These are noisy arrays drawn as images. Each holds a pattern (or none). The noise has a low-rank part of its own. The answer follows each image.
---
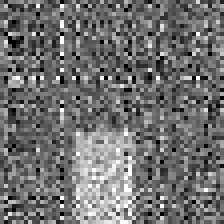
one block
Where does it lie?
bottom middle
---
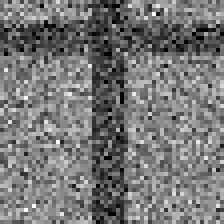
bands of rows crossing bands of columns
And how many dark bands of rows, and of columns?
1 and 1
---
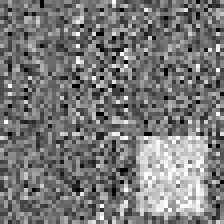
one block
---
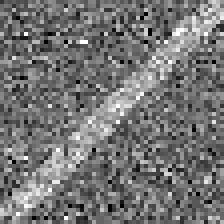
a diagonal band
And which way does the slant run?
bottom left to top right
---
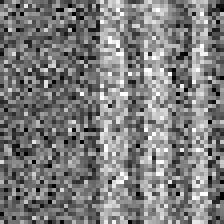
bands of columns
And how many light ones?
3
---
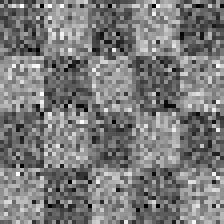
a checkerboard
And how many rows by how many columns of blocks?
4 by 5
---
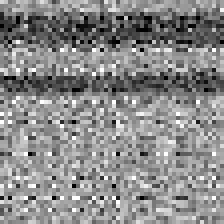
bands of rows
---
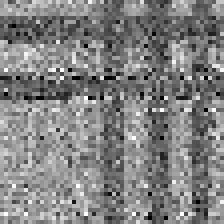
bands of rows crossing bands of columns
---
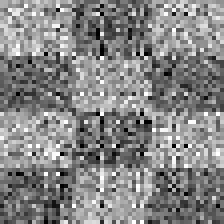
a checkerboard
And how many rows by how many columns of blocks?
4 by 3
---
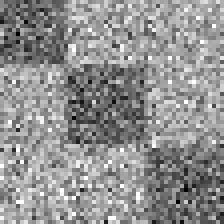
blocks along the diagonal
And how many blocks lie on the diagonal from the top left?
3
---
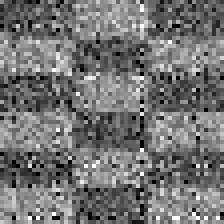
a checkerboard
